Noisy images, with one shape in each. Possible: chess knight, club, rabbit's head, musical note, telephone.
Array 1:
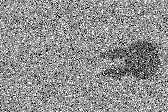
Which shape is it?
rabbit's head
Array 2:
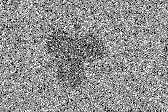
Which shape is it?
club
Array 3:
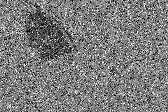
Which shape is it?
chess knight
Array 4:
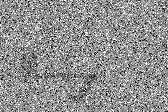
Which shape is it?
musical note
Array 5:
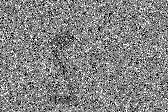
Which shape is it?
musical note
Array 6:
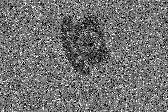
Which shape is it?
telephone
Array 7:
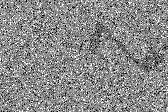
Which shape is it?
musical note
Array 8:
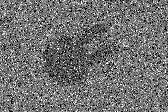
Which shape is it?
rabbit's head
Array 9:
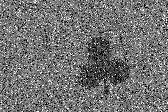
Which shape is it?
club
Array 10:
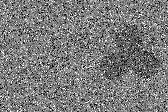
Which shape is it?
club
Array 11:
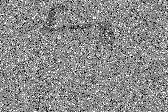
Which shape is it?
musical note
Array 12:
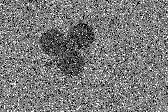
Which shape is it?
club
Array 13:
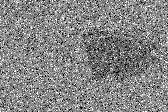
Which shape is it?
chess knight
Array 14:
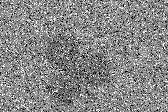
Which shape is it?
club
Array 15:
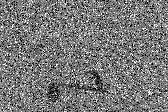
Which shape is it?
musical note
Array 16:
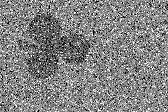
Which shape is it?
club
